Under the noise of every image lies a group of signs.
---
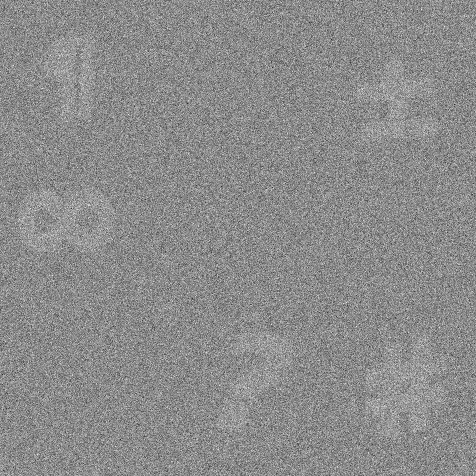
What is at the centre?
nothing
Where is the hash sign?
bottom right
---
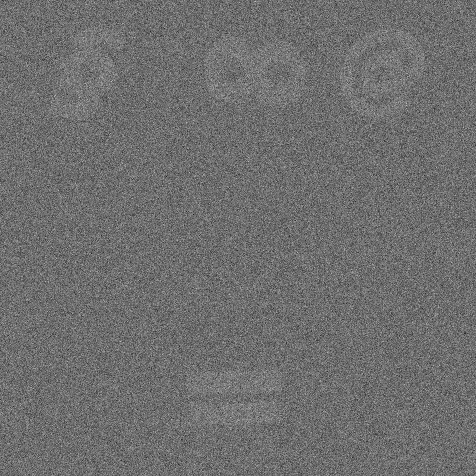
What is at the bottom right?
nothing
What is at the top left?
section sign
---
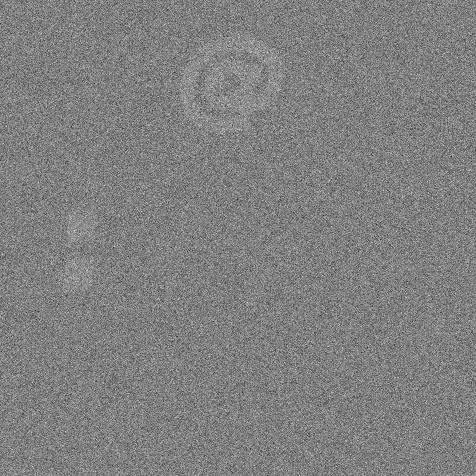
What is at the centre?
nothing
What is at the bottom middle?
nothing
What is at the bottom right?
nothing
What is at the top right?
nothing
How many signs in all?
2
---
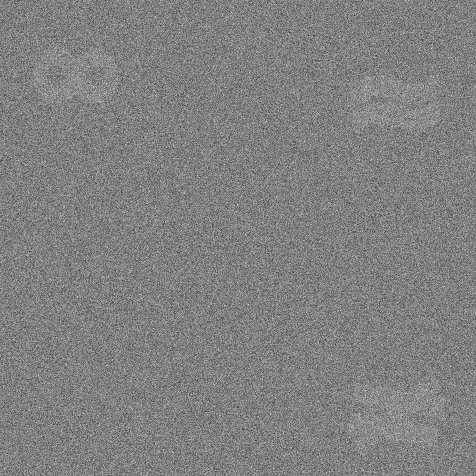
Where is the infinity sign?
top left
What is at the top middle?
nothing
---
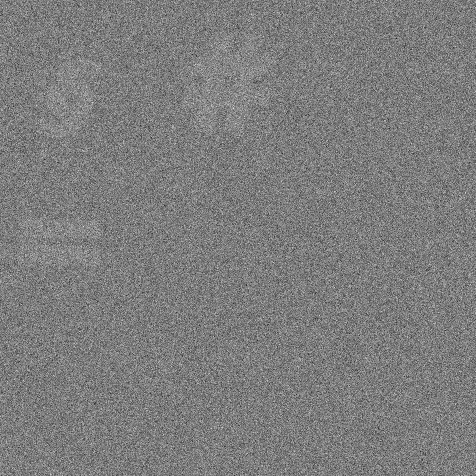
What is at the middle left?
equals sign
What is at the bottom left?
nothing
